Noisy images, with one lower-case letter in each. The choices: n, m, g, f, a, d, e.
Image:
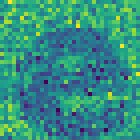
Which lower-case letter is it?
e
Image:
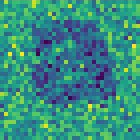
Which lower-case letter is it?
a
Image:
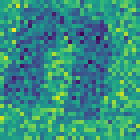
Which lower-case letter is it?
n
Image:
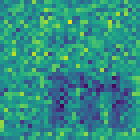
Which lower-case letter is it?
m
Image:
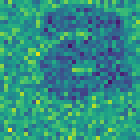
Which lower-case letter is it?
a
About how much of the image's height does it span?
two thirds
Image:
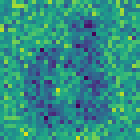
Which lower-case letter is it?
d
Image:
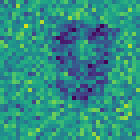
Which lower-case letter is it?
g
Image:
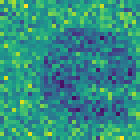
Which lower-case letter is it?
e
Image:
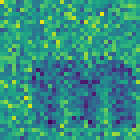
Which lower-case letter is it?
m
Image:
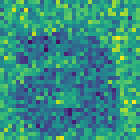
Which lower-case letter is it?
a
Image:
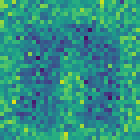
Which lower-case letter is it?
n
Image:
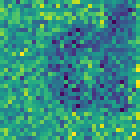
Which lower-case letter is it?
d
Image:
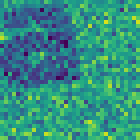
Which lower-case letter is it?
a
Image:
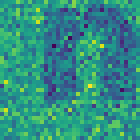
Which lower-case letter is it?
n
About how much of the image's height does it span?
two thirds
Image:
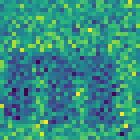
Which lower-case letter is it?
m
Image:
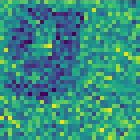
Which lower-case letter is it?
g
